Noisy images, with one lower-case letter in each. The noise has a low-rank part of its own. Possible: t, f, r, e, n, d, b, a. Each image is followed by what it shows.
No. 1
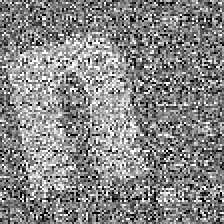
n
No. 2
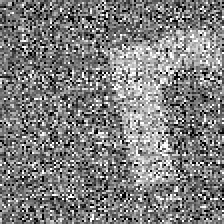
r
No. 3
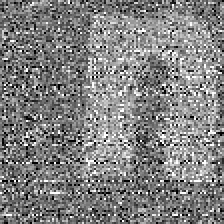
n
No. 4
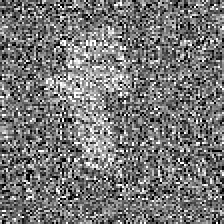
f
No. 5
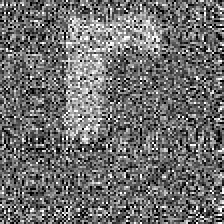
r
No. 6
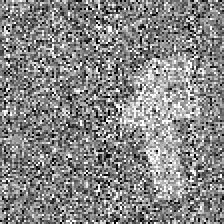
f
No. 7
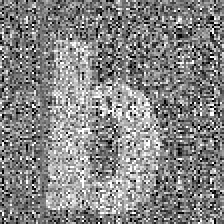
b
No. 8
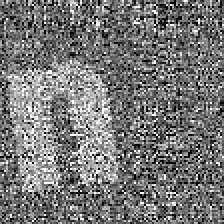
n
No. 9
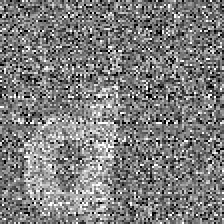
d
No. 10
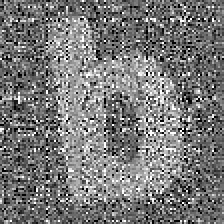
b
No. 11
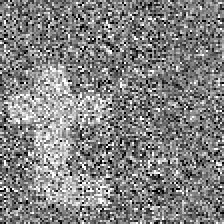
t
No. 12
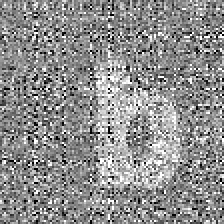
b
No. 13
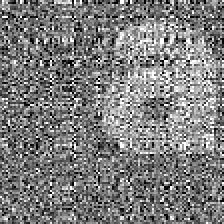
a
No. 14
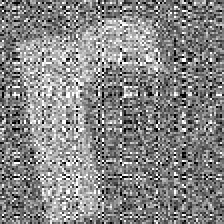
r
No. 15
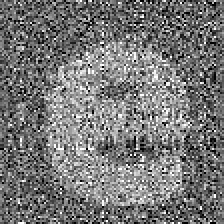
e
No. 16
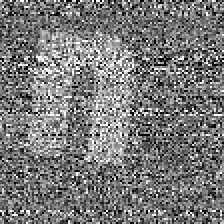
n
